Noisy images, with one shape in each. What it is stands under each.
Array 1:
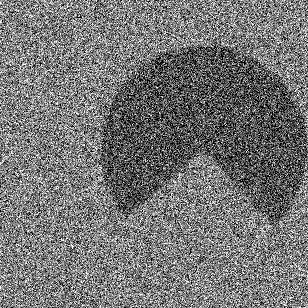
disc with a wedge cut out
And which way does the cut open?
down
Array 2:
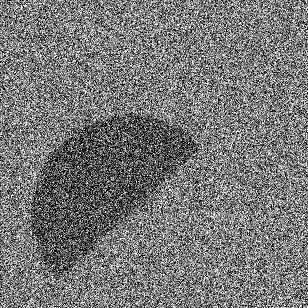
half disc
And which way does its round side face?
up and left
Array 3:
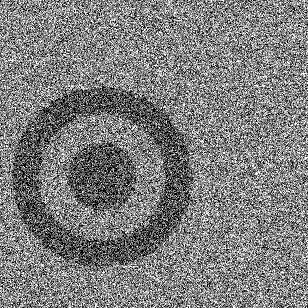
bullseye
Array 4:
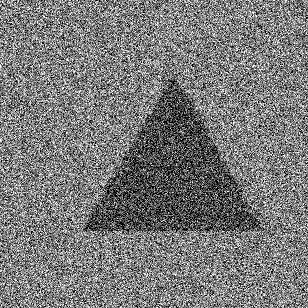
triangle
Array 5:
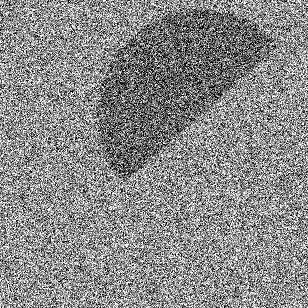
half disc
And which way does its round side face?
up and left
